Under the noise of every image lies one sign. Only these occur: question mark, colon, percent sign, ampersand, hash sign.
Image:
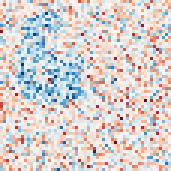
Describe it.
blue ampersand
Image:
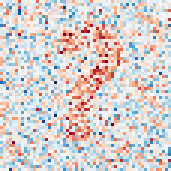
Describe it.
red question mark
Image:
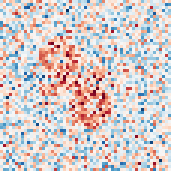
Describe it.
red percent sign
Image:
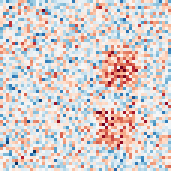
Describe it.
red colon
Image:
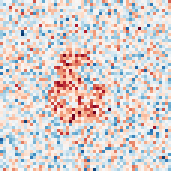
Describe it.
red ampersand, centre
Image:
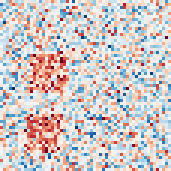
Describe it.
red colon
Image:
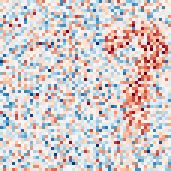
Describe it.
red question mark
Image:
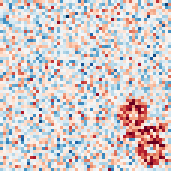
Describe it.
red percent sign, bottom right
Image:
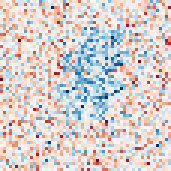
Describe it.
blue hash sign
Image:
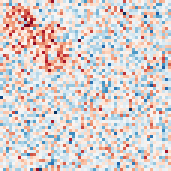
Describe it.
red percent sign, top left
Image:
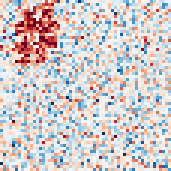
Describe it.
red hash sign, top left
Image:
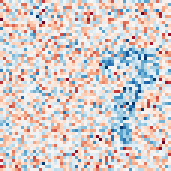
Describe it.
blue question mark
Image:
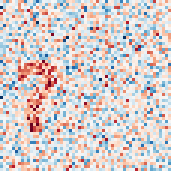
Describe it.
red question mark, middle left
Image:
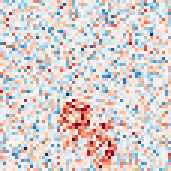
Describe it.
red percent sign, bottom middle
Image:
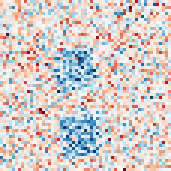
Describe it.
blue colon
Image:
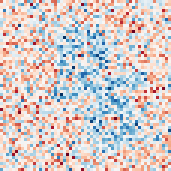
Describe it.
blue percent sign
